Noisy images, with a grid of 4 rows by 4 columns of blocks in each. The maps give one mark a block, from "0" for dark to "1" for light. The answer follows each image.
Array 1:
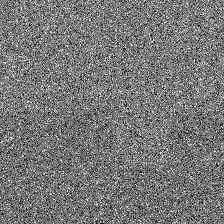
1 1 1 1
1 1 1 1
0 0 1 0
0 0 0 0
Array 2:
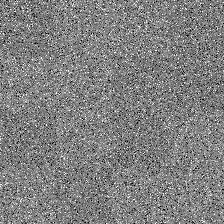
0 1 1 0
1 1 0 0
0 1 0 1
1 0 1 1
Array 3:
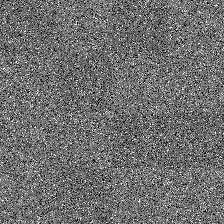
0 1 0 1
1 0 1 1
1 1 0 0
1 0 1 1
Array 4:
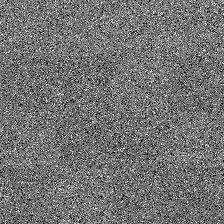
1 1 1 1
0 0 1 0
1 0 0 1
0 1 0 0
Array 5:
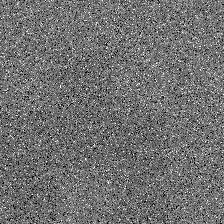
1 1 1 1
1 0 1 1
0 0 0 1
0 1 0 1
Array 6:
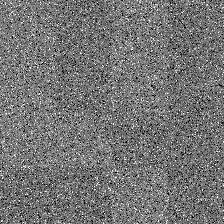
1 0 1 0
1 0 1 0
1 1 0 0
0 0 1 0
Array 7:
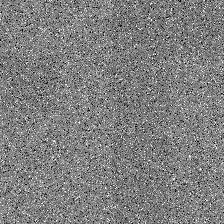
1 1 0 0
0 1 0 1
1 1 0 1
1 1 0 1
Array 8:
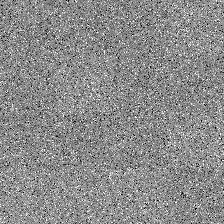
0 0 0 1
0 1 0 0
0 0 0 1
1 1 1 0
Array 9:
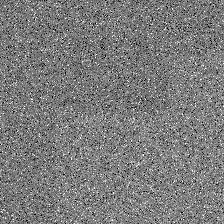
0 0 0 0
0 0 0 1
0 1 1 1
0 1 1 1
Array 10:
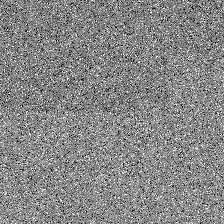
0 0 0 0
0 0 0 1
1 1 1 1
1 1 1 1
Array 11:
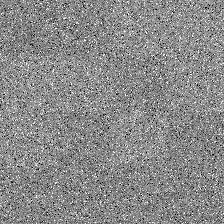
0 0 1 1
1 1 0 1
1 0 1 0
0 0 0 0
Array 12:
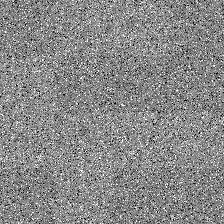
0 1 1 0
1 0 0 0
1 1 1 1
0 1 0 0
